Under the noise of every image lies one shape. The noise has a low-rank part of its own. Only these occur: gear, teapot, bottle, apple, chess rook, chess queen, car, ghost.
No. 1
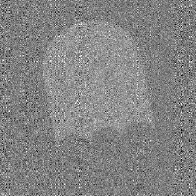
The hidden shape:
ghost
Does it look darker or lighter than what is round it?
lighter
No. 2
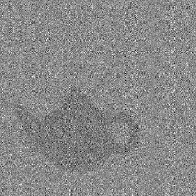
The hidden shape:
teapot
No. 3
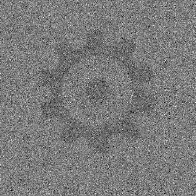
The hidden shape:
gear
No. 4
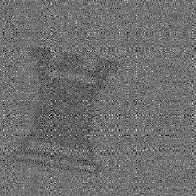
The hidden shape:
chess rook
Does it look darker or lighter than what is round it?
darker
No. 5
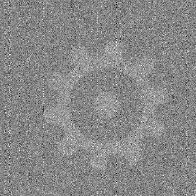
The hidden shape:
gear
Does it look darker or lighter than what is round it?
lighter
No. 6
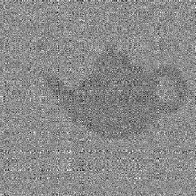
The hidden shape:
teapot
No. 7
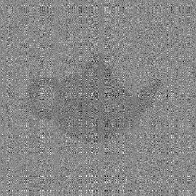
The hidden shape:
teapot
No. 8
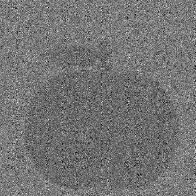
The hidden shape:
apple
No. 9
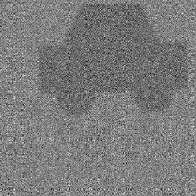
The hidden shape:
car
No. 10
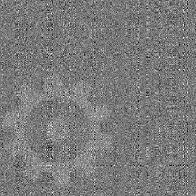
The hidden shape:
gear
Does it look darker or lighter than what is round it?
lighter
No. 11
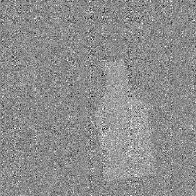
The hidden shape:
bottle
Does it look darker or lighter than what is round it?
lighter
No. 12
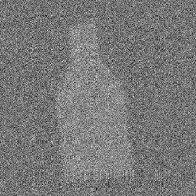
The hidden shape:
bottle
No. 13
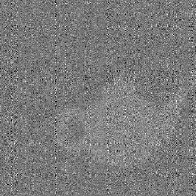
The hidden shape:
teapot
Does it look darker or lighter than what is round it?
lighter
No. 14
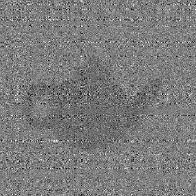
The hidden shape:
teapot
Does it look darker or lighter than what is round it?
darker
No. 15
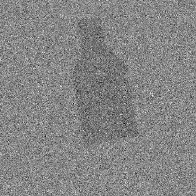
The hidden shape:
bottle
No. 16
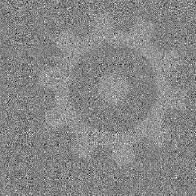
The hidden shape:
gear
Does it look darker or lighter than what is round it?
lighter
